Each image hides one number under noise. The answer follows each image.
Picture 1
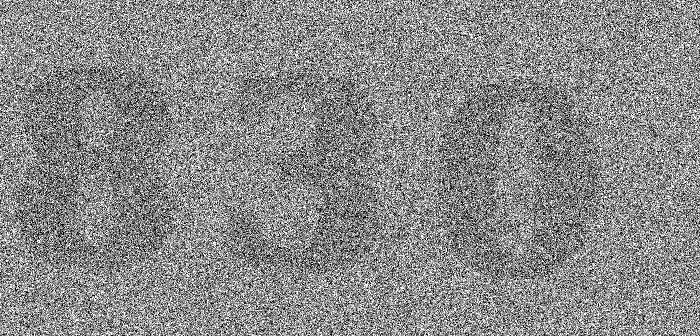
830
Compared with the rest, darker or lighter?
darker
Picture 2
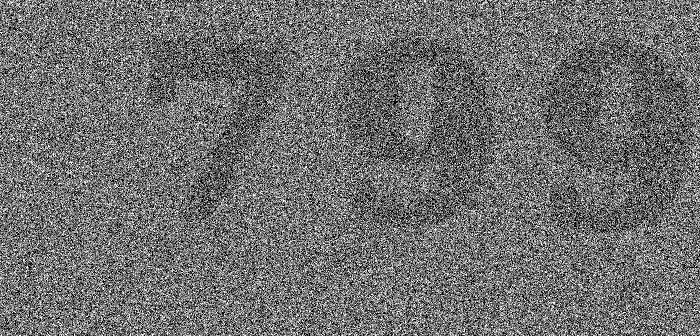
799
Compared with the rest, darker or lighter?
darker
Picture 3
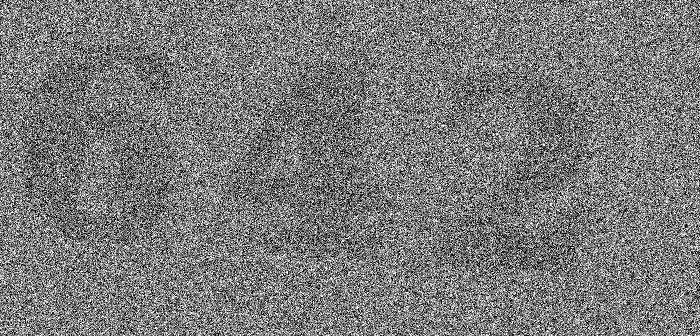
642
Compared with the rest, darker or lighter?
darker
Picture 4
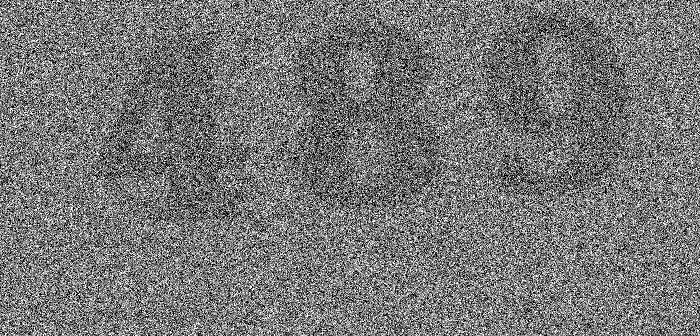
489
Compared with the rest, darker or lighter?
darker
